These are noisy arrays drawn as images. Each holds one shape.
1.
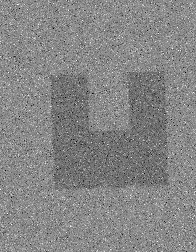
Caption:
dark square with a notch
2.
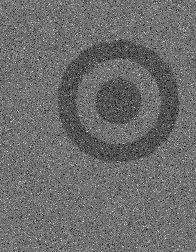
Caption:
dark bullseye
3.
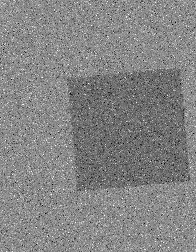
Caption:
dark square
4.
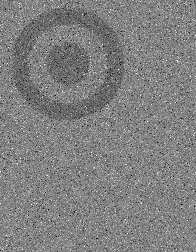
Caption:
dark bullseye
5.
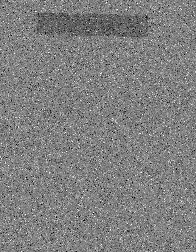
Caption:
dark bar
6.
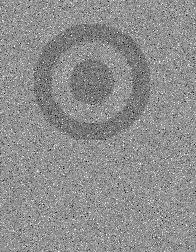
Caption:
dark bullseye
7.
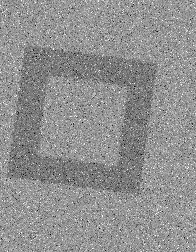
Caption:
dark square frame
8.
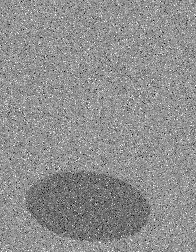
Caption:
dark ellipse
